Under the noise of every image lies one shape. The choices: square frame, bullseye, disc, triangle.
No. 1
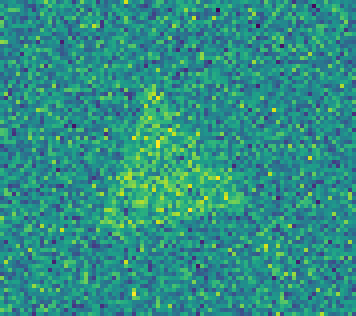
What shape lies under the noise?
triangle
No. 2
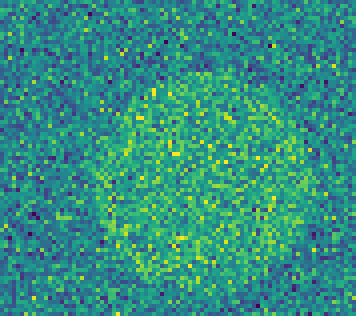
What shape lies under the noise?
disc
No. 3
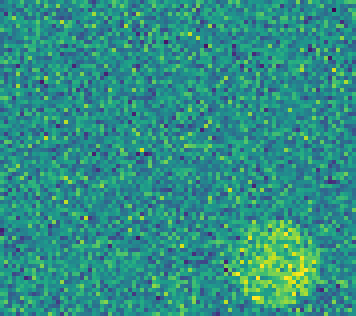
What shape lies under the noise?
disc
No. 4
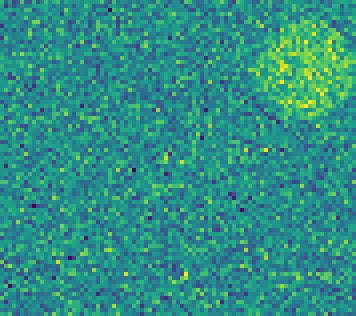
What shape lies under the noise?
disc
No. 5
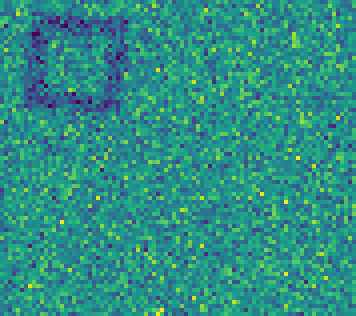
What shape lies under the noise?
square frame
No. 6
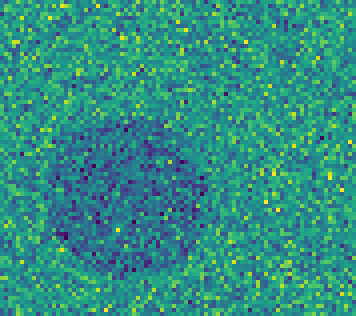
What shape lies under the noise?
disc
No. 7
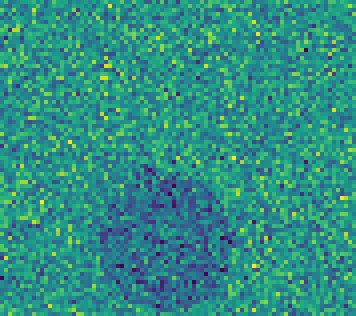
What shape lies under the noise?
disc
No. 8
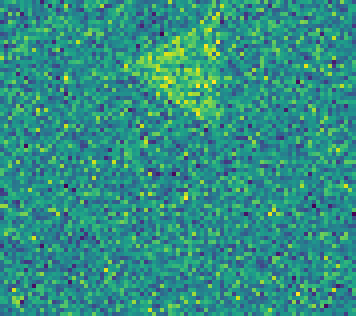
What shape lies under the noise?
triangle
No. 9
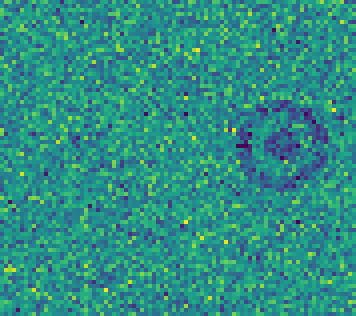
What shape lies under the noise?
bullseye
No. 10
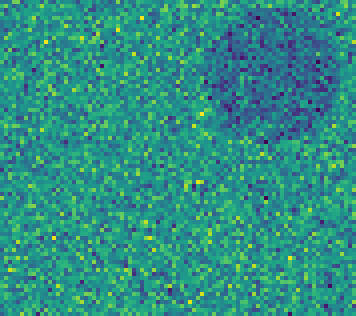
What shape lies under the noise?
disc
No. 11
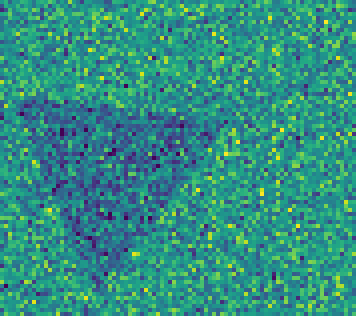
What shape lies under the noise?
triangle
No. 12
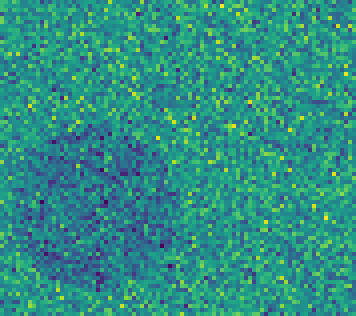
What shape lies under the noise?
disc
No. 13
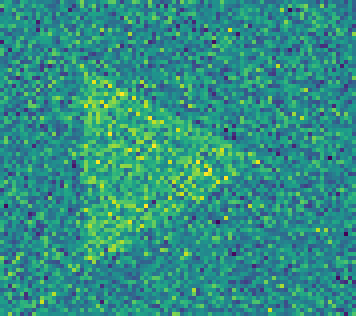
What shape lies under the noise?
triangle
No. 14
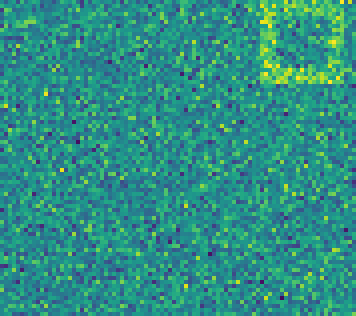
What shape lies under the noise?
square frame
